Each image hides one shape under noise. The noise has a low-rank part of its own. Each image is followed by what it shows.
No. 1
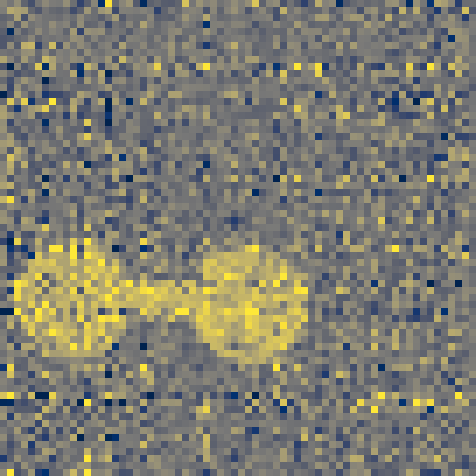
dumbbell
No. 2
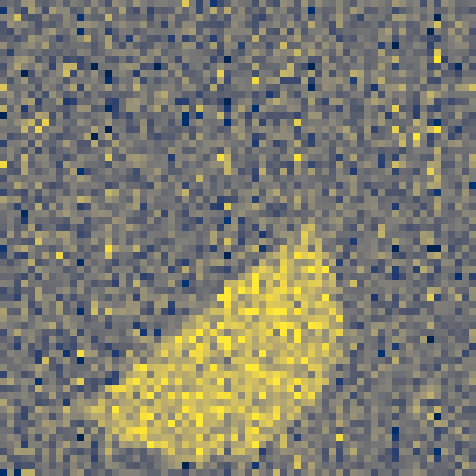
half disc
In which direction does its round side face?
down and right
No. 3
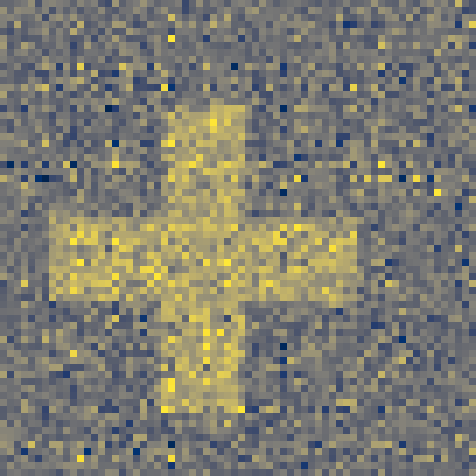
cross
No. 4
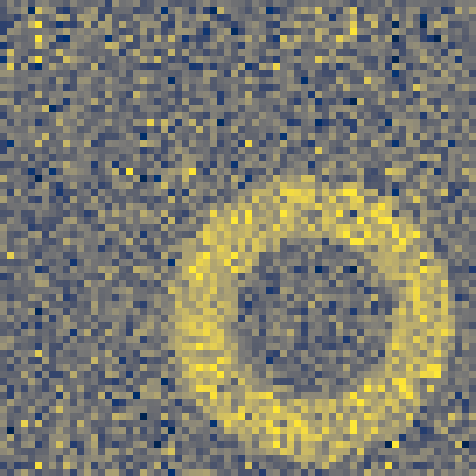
ring
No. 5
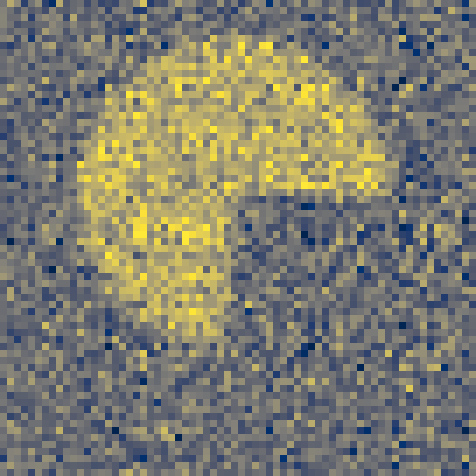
disc with a wedge cut out
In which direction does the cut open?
down and right
